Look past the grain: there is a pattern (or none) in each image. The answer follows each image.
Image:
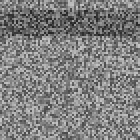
one horizontal stripe
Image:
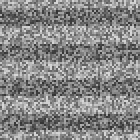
horizontal stripes
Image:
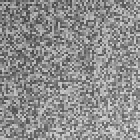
a smooth slope
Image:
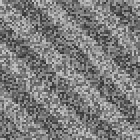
diagonal stripes
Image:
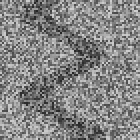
a wavy band
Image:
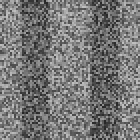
vertical stripes
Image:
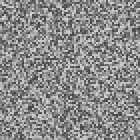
only noise
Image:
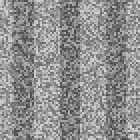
vertical stripes
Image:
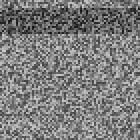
one horizontal stripe
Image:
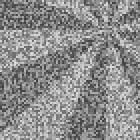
spokes from one point
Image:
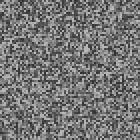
only noise
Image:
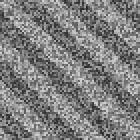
diagonal stripes
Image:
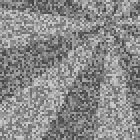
spokes from one point
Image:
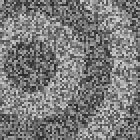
rings round one point
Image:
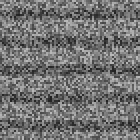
horizontal stripes
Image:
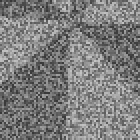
spokes from one point
